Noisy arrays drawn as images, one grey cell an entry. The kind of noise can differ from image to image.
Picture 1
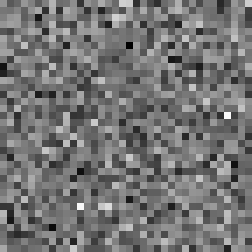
independent entries
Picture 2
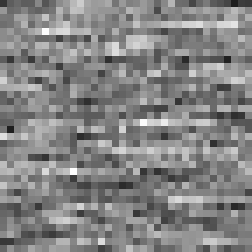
streaked along the rows
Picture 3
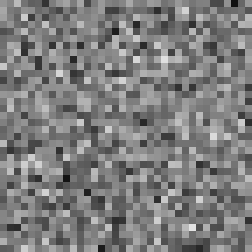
independent entries
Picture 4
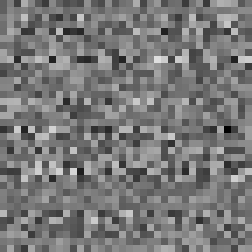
rows of uneven size
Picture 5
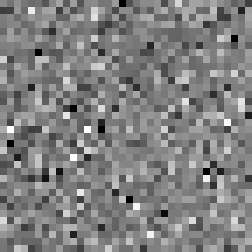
heavy tails
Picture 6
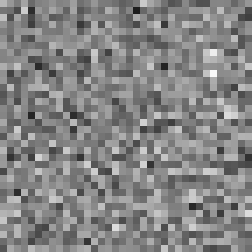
low rank plus noise
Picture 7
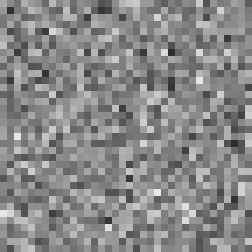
independent entries
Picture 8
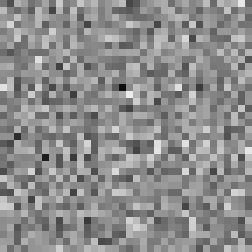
low rank plus noise
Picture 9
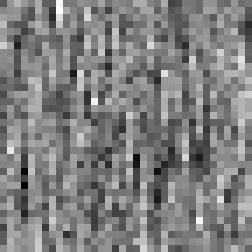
streaked along the columns
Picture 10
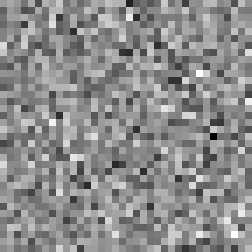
independent entries
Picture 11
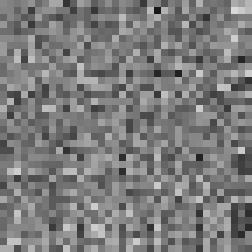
low rank plus noise
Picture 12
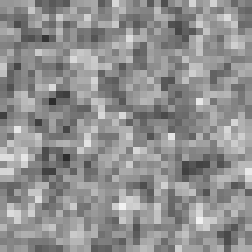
blotchy
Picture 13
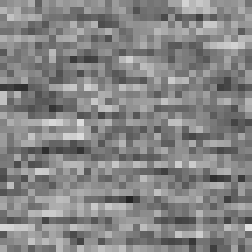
streaked along the rows
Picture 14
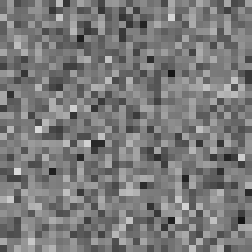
independent entries
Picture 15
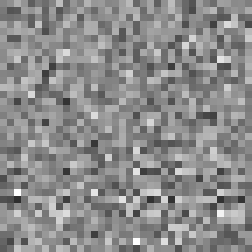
low rank plus noise
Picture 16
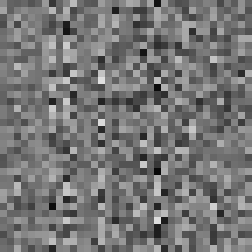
columns of uneven size
